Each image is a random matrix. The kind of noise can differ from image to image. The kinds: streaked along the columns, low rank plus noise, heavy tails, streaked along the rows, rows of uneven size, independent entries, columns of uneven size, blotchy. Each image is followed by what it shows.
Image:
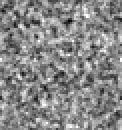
blotchy
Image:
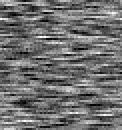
streaked along the rows
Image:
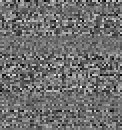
rows of uneven size
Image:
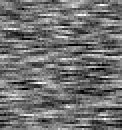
streaked along the rows
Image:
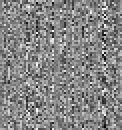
columns of uneven size
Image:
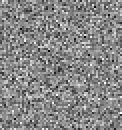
independent entries
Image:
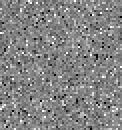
heavy tails
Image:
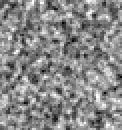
blotchy
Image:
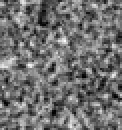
blotchy
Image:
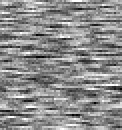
streaked along the rows
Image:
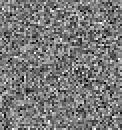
independent entries
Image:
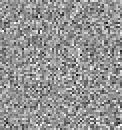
low rank plus noise
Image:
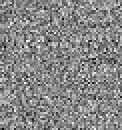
low rank plus noise
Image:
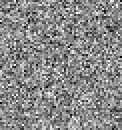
independent entries
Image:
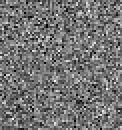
independent entries
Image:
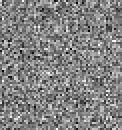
low rank plus noise
